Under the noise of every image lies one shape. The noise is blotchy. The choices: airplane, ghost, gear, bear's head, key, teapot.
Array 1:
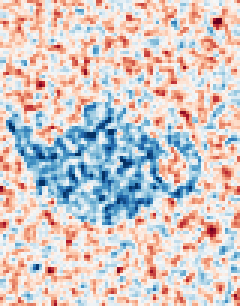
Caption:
blue teapot
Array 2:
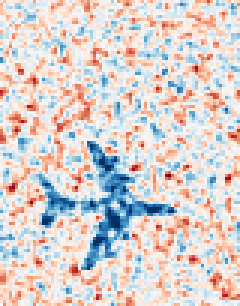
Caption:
blue airplane
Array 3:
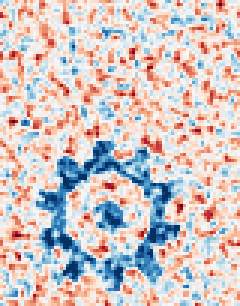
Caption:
blue gear
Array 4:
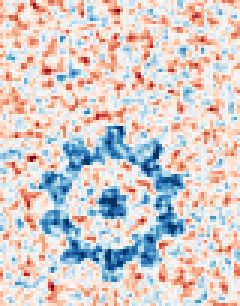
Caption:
blue gear
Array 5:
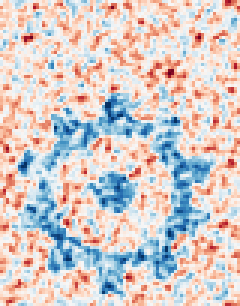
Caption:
blue gear
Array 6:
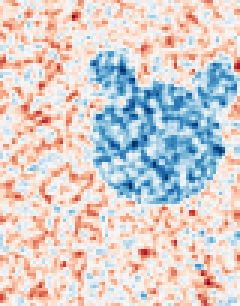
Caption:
blue bear's head
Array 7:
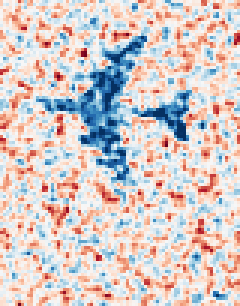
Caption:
blue airplane
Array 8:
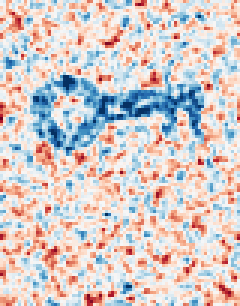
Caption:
blue key
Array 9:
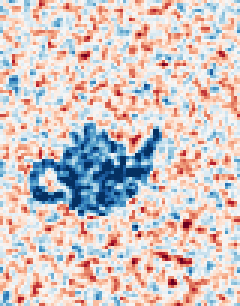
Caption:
blue teapot
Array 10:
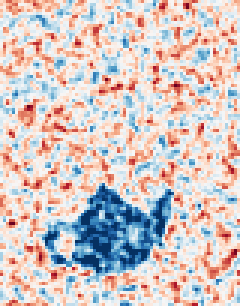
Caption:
blue teapot
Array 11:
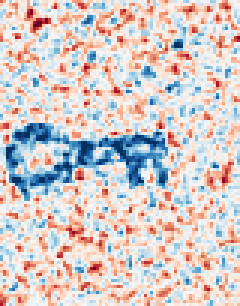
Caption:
blue key
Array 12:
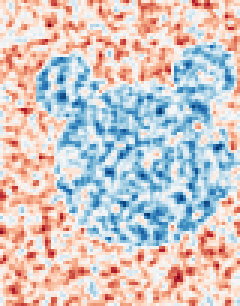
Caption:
blue bear's head
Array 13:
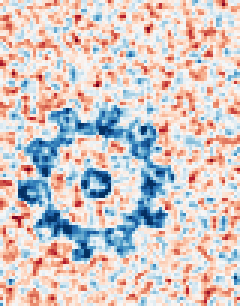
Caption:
blue gear
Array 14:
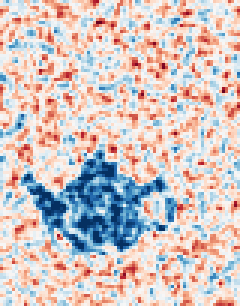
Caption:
blue teapot
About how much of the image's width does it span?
two thirds
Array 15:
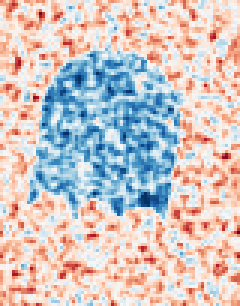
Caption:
blue ghost
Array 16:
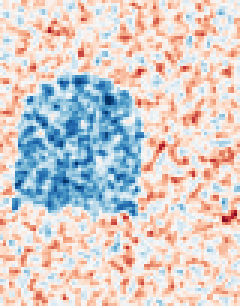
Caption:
blue ghost
